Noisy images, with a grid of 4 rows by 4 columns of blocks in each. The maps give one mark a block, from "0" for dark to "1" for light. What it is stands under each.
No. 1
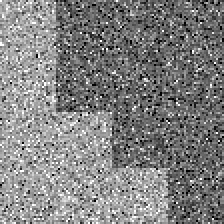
1 0 0 0
1 0 0 0
1 1 0 0
1 1 1 0
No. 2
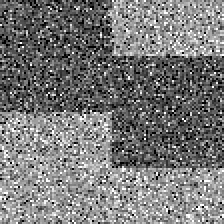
0 0 1 1
0 0 0 0
1 1 0 0
1 1 1 1
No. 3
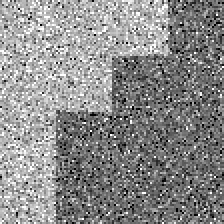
1 1 1 0
1 1 0 0
1 0 0 0
1 0 0 0
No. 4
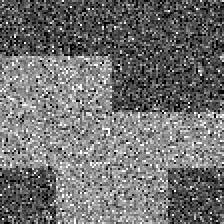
0 0 0 0
1 1 0 0
1 1 1 1
0 1 1 0
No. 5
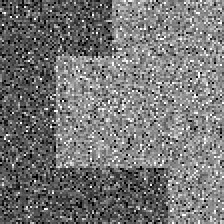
0 0 1 1
0 1 1 1
0 1 1 1
0 0 0 1
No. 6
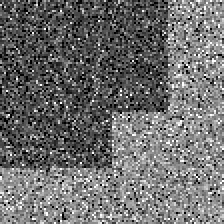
0 0 0 1
0 0 0 1
0 0 1 1
1 1 1 1
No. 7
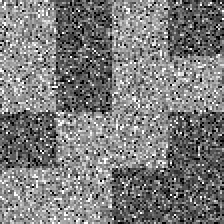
1 0 1 0
1 0 1 1
0 1 1 0
1 1 0 0
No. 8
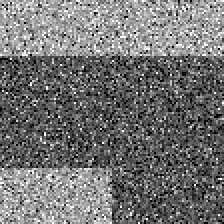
1 1 1 1
0 0 0 0
0 0 0 0
1 1 0 0
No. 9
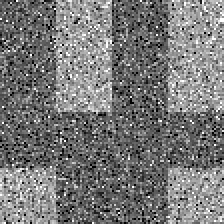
0 1 0 1
0 1 0 1
0 0 0 0
1 0 0 1
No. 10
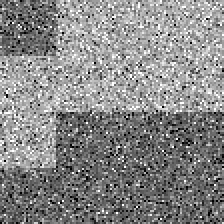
0 1 1 1
1 1 1 1
1 0 0 0
0 0 0 0
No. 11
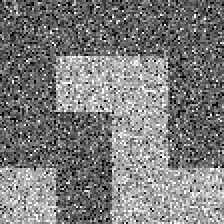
0 0 0 0
0 1 1 0
0 0 1 0
1 0 1 1
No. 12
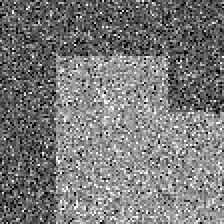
0 0 0 0
0 1 1 0
0 1 1 1
0 1 1 1
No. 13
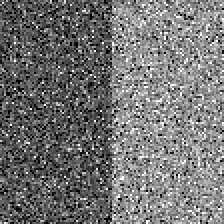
0 0 1 1
0 0 1 1
0 0 1 1
0 0 1 1
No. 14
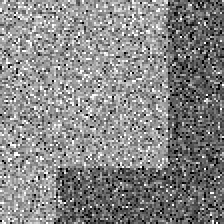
1 1 1 0
1 1 1 0
1 1 1 0
1 0 0 0
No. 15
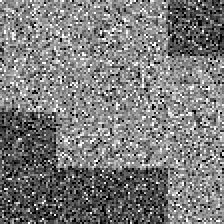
1 1 1 0
1 1 1 1
0 1 1 1
0 0 0 1
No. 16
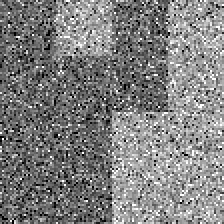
0 1 0 1
0 0 0 1
0 0 1 1
0 0 1 1
